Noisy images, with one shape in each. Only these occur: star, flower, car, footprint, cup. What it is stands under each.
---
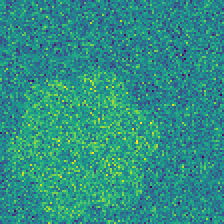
flower
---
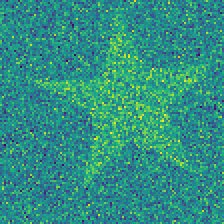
star
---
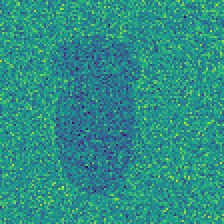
footprint
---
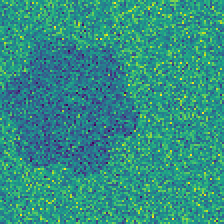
flower
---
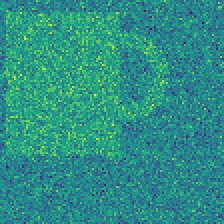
cup
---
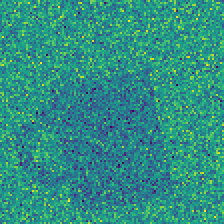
cup
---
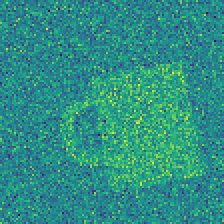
cup
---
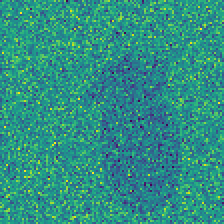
footprint
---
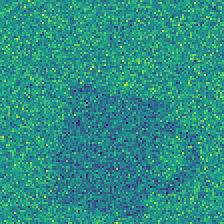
cup
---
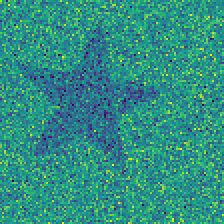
star
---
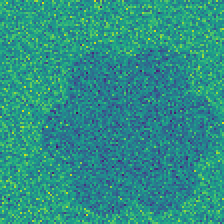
flower
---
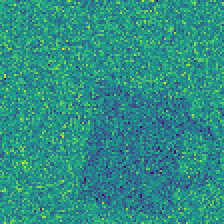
cup
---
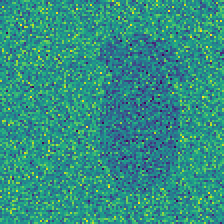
footprint
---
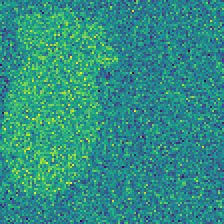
footprint
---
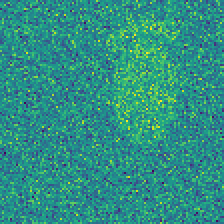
footprint
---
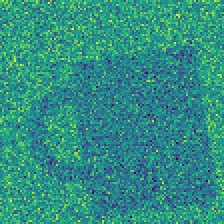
cup
